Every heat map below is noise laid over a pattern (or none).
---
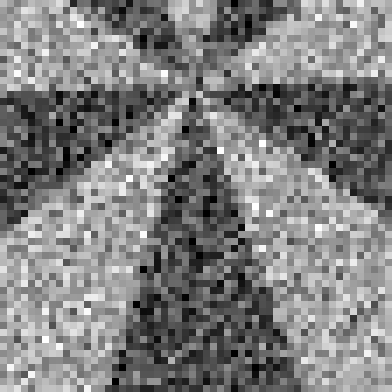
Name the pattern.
spokes from one point
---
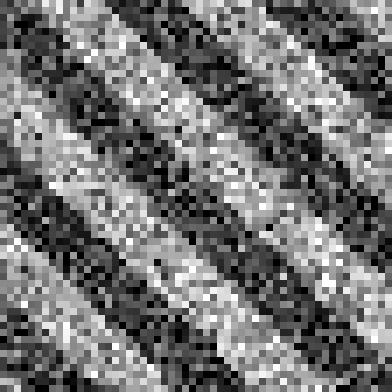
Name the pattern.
diagonal stripes
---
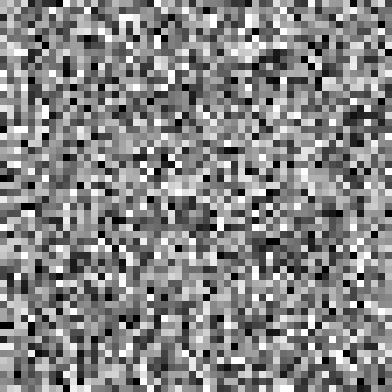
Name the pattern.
only noise
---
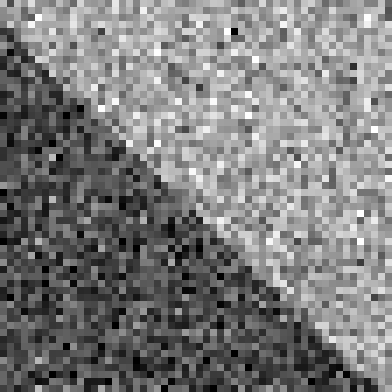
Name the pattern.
a sharp edge
